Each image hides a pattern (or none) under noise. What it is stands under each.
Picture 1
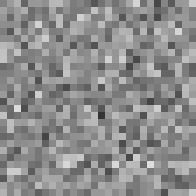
only noise
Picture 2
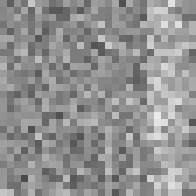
one vertical stripe
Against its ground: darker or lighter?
lighter
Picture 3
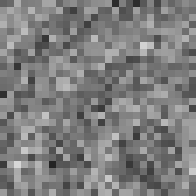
rings round one point
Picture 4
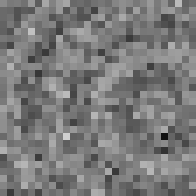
rings round one point
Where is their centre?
middle right
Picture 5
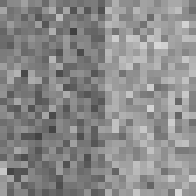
a sharp edge
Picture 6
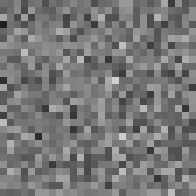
only noise
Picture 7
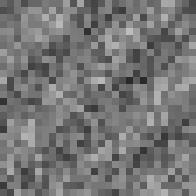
diagonal stripes
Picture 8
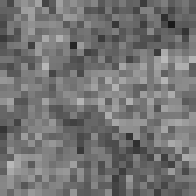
spokes from one point
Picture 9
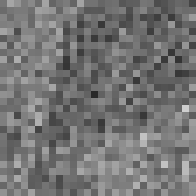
spokes from one point
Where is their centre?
bottom left
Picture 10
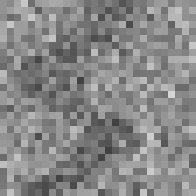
a wavy band
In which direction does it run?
top to bottom
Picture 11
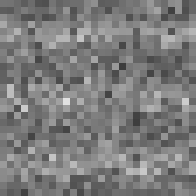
horizontal stripes
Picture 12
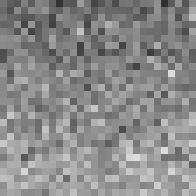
a smooth slope
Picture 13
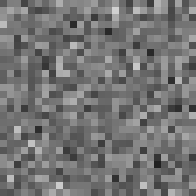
only noise
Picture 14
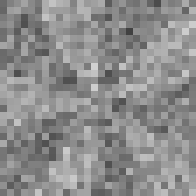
spokes from one point
